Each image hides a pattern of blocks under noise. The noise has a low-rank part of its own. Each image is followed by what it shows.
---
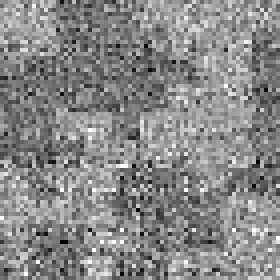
no symmetry
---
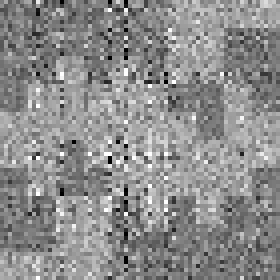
the same after a half turn
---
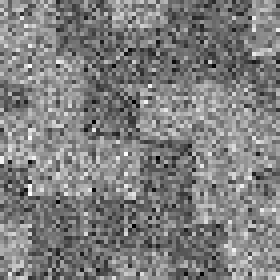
the same after a half turn
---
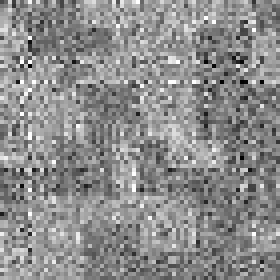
no symmetry
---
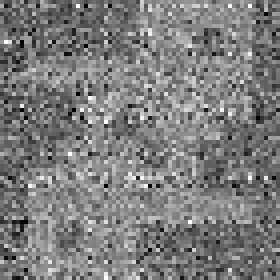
the same after a half turn
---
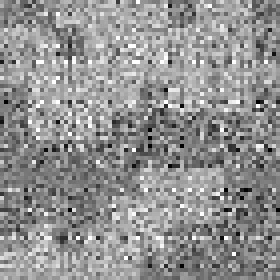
no symmetry
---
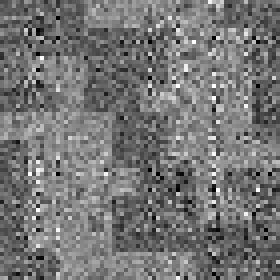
the same after a half turn
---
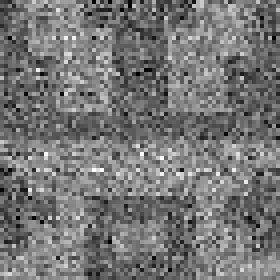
left and right mirror each other
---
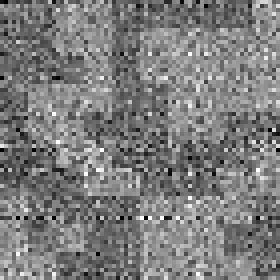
no symmetry
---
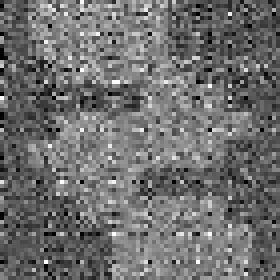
the same after a half turn
